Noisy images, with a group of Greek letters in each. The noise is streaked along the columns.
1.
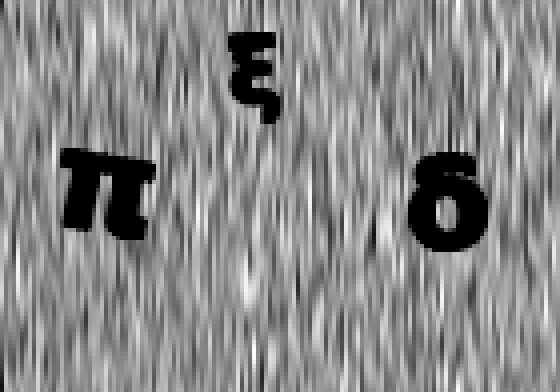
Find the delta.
middle right
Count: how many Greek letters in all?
3
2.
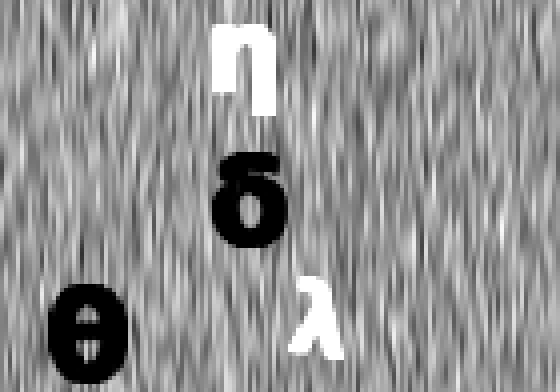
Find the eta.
top middle
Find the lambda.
bottom middle
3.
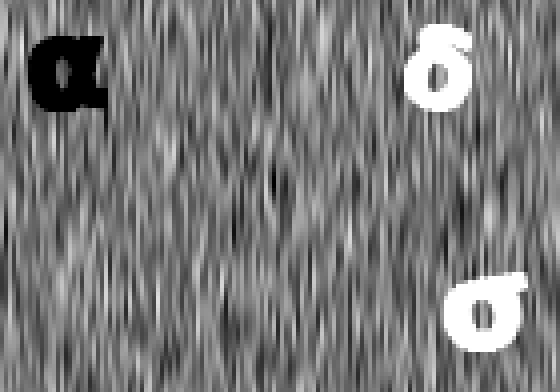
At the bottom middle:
nothing
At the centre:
nothing
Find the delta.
top right
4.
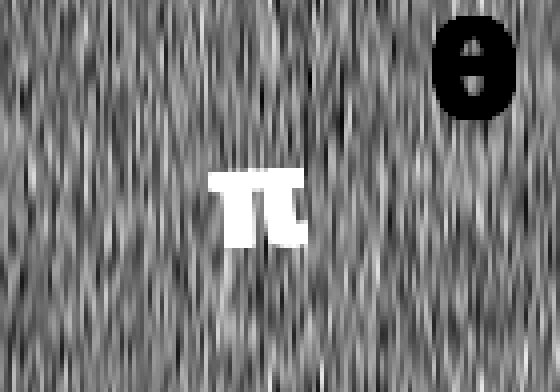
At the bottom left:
nothing
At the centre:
pi
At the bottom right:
nothing
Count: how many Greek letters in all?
2
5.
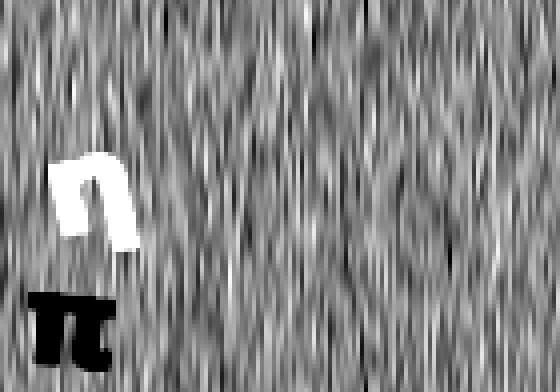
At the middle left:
eta
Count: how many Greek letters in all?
2
